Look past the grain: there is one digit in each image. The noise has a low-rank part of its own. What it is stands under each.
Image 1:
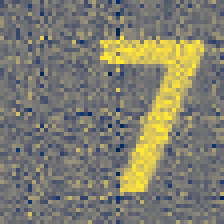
light 7
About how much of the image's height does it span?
two thirds
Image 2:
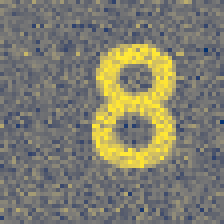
light 8
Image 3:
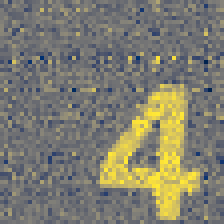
light 4
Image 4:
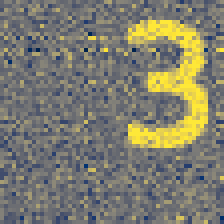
light 3
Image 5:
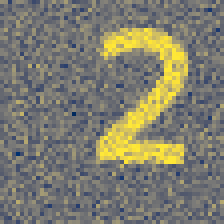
light 2
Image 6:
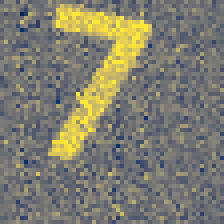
light 7
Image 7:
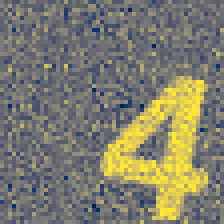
light 4
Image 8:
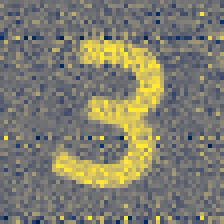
light 3
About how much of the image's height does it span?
two thirds
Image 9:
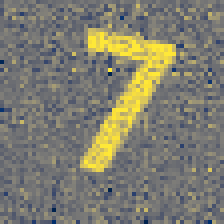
light 7
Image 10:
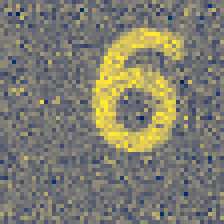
light 6
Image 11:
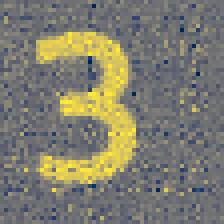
light 3
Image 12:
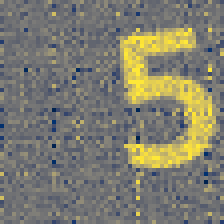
light 5
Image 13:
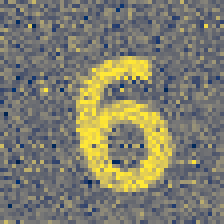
light 6
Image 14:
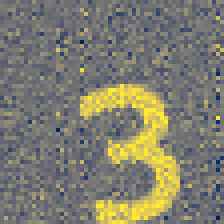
light 3
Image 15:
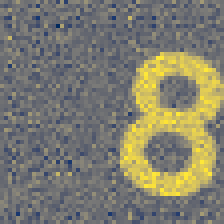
light 8
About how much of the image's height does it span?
two thirds
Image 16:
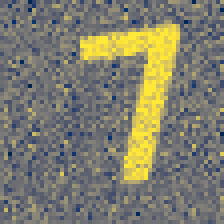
light 7
